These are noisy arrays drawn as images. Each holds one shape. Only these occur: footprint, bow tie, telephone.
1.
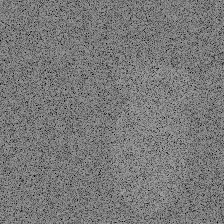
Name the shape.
footprint
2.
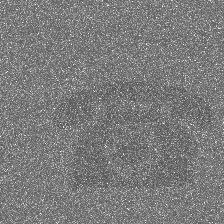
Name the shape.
telephone
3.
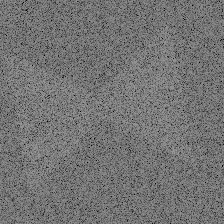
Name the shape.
bow tie
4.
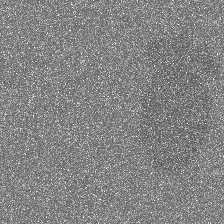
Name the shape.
footprint
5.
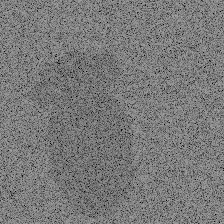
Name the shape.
footprint
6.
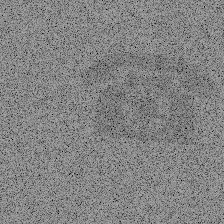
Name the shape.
telephone
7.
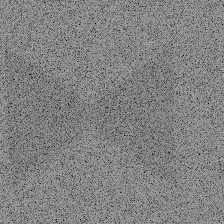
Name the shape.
bow tie
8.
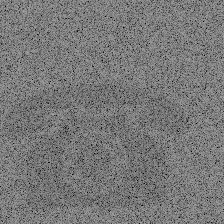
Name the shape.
telephone
